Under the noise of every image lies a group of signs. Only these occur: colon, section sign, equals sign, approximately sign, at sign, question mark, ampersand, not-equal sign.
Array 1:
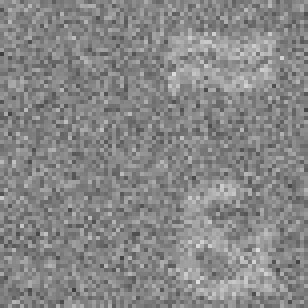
top right: approximately sign; bottom right: ampersand
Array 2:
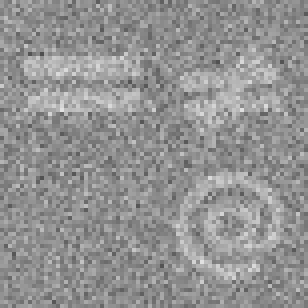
top left: equals sign; top right: not-equal sign; bottom right: at sign
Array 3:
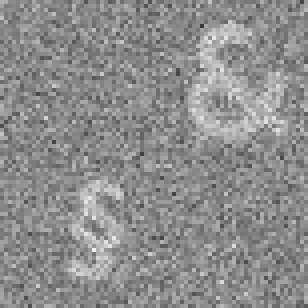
top right: ampersand; bottom left: section sign
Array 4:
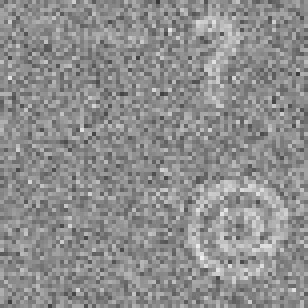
top right: question mark; bottom right: at sign
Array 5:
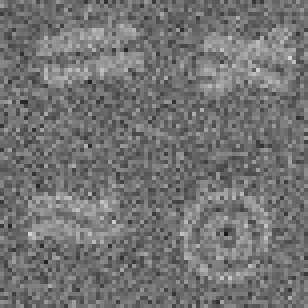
top left: equals sign; top right: not-equal sign; bottom left: approximately sign; bottom right: at sign
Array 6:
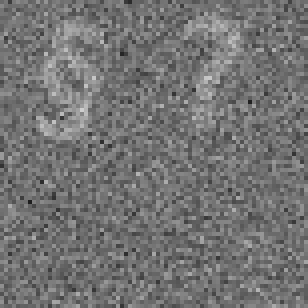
top left: section sign; top right: question mark
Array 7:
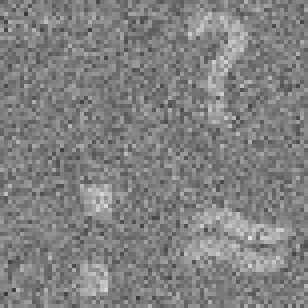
top right: question mark; bottom left: colon; bottom right: approximately sign
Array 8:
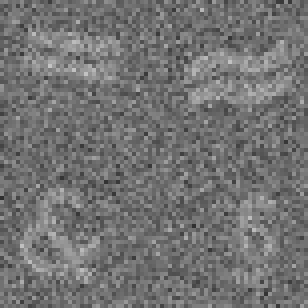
top left: equals sign; top right: approximately sign; bottom left: ampersand; bottom right: section sign
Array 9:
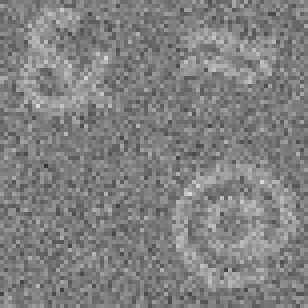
top left: ampersand; top right: approximately sign; bottom right: at sign
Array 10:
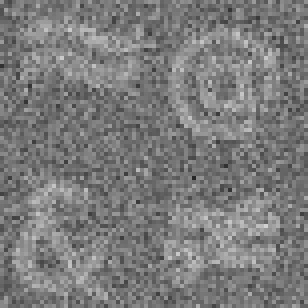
top left: approximately sign; top right: at sign; bottom left: ampersand; bottom right: not-equal sign
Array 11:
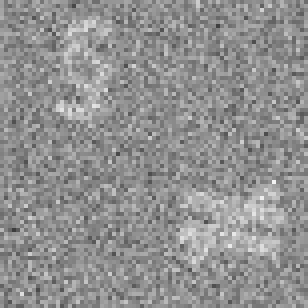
top left: section sign; bottom right: not-equal sign
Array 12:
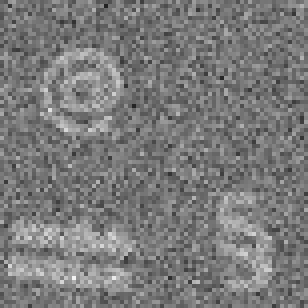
top left: at sign; bottom left: equals sign; bottom right: section sign
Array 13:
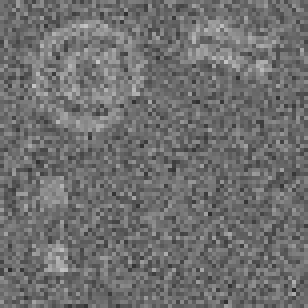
top left: at sign; top right: approximately sign; bottom left: colon
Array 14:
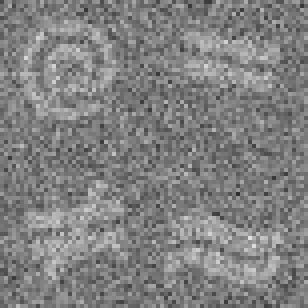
top left: at sign; top right: equals sign; bottom left: not-equal sign; bottom right: approximately sign
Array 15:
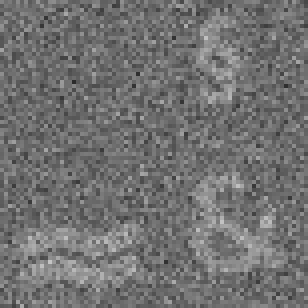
top right: section sign; bottom left: approximately sign; bottom right: ampersand
